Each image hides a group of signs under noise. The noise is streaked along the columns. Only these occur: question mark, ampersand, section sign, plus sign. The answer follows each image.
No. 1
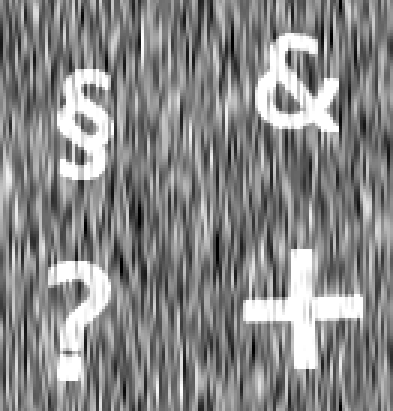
top left: section sign; top right: ampersand; bottom left: question mark; bottom right: plus sign
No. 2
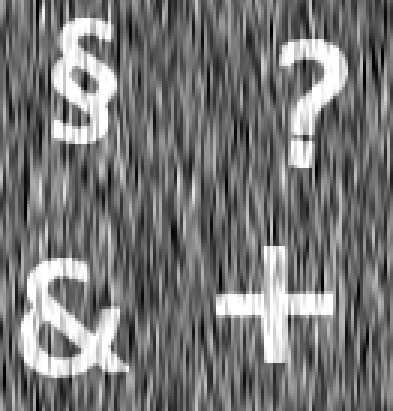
top left: section sign; top right: question mark; bottom left: ampersand; bottom right: plus sign
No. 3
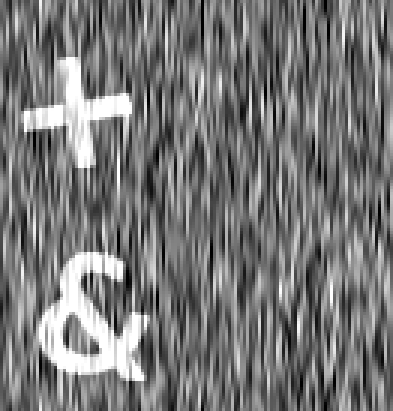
top left: plus sign; bottom left: ampersand
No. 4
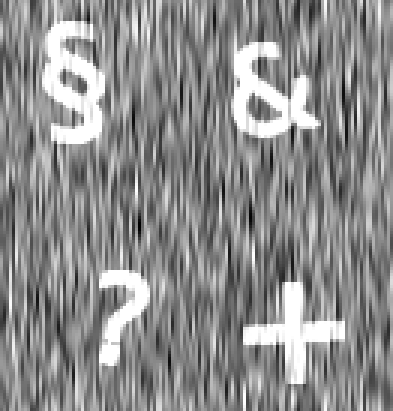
top left: section sign; top right: ampersand; bottom left: question mark; bottom right: plus sign
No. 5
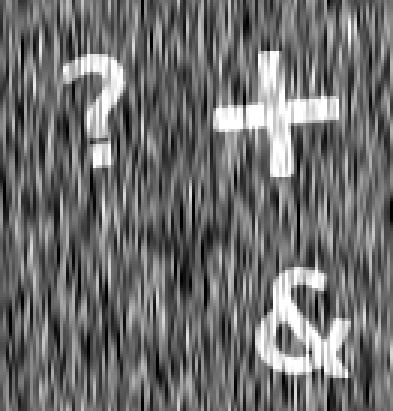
top left: question mark; top right: plus sign; bottom right: ampersand
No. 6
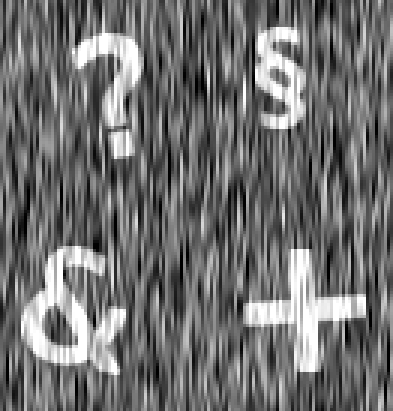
top left: question mark; top right: section sign; bottom left: ampersand; bottom right: plus sign
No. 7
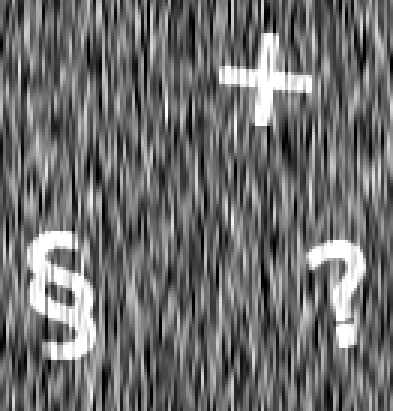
top right: plus sign; bottom left: section sign; bottom right: question mark
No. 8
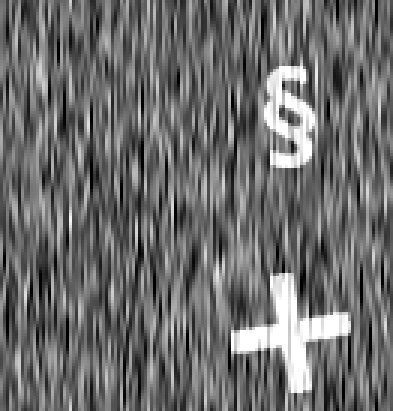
top right: section sign; bottom right: plus sign
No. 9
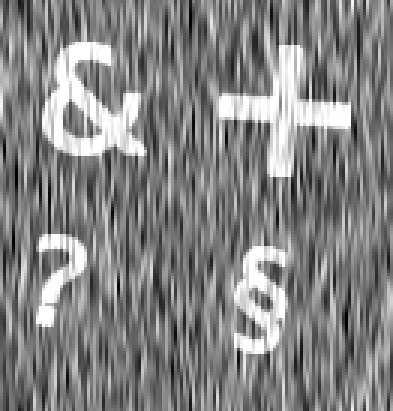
top left: ampersand; top right: plus sign; bottom left: question mark; bottom right: section sign
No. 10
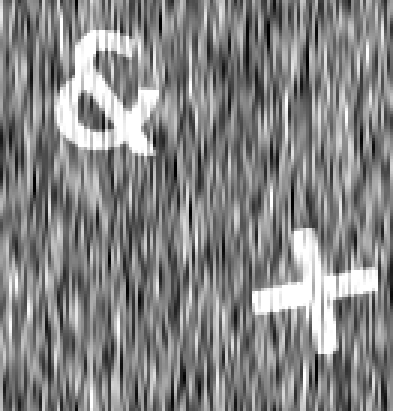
top left: ampersand; bottom right: plus sign
